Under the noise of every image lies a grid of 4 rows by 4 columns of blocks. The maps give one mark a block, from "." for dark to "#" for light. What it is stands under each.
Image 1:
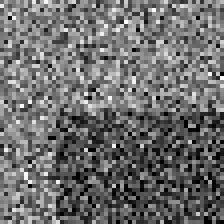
# # # #
# # # #
# . . .
# . . .
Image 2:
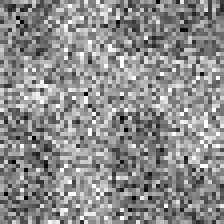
. # . .
# # # #
. # . #
. # . .
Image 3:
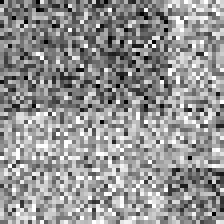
. . . #
. . . #
# # # #
# # # .
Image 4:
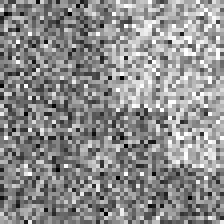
. . # #
. . # #
. . . #
. . . .
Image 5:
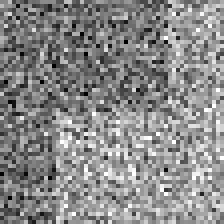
. . . #
. . . #
. # # #
. # # #
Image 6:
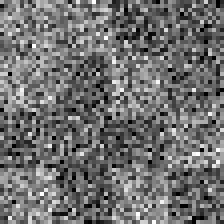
# # . .
# . # .
. . . #
# . # .
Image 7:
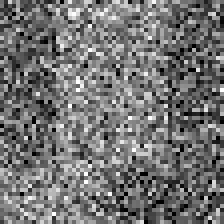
. # # .
. # # .
. # # .
# # . .
